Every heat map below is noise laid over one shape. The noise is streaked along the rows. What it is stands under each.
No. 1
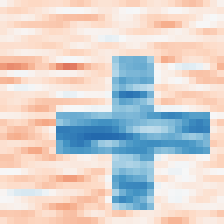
cross
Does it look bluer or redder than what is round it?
bluer
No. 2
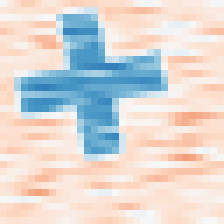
cross
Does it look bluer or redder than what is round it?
bluer
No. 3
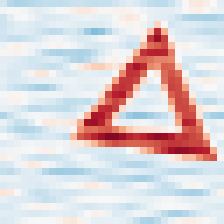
triangle frame
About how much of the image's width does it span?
two thirds
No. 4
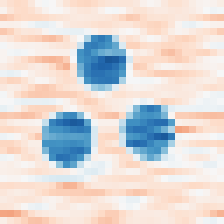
three dots
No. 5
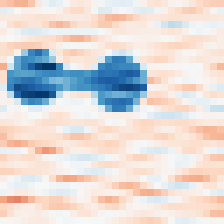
dumbbell
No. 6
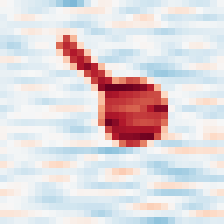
lollipop
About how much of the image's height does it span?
half
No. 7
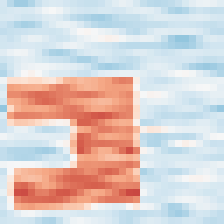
square with a notch
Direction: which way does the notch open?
left
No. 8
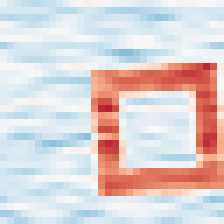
square frame
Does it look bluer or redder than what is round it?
redder
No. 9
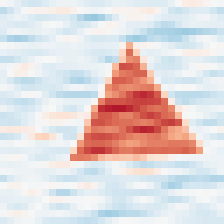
triangle
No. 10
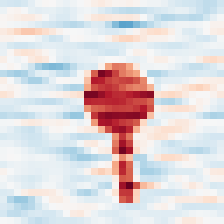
lollipop
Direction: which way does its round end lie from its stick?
up
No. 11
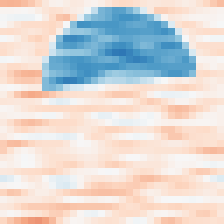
half disc
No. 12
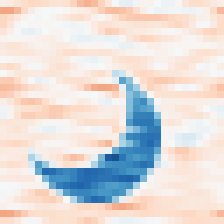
crescent
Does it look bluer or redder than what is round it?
bluer
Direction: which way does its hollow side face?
up and left
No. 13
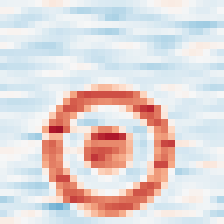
bullseye
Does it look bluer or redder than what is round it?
redder
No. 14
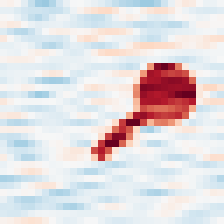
lollipop
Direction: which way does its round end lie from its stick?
up and right
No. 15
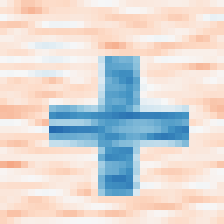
cross
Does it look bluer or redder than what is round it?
bluer
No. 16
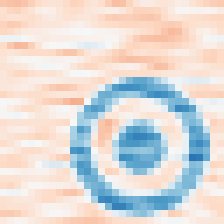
bullseye
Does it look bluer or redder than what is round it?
bluer
